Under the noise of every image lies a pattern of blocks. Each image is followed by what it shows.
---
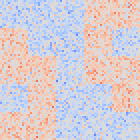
the same after a half turn
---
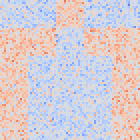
left and right mirror each other
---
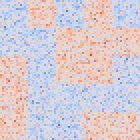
no symmetry
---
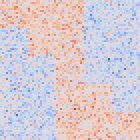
the same after a half turn
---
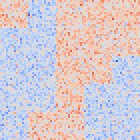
no symmetry
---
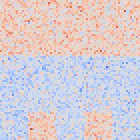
left and right mirror each other
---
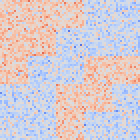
mirrored about the diagonal from the top left
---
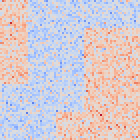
no symmetry
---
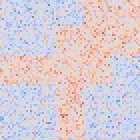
mirrored about the diagonal from the bottom left
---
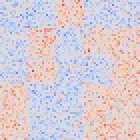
no symmetry
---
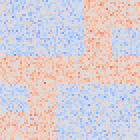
the same after a half turn
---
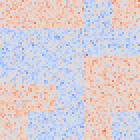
no symmetry
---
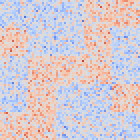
the same after a half turn
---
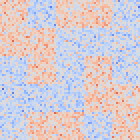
the same after a half turn
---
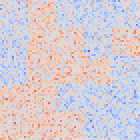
no symmetry
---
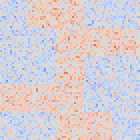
the same after a half turn
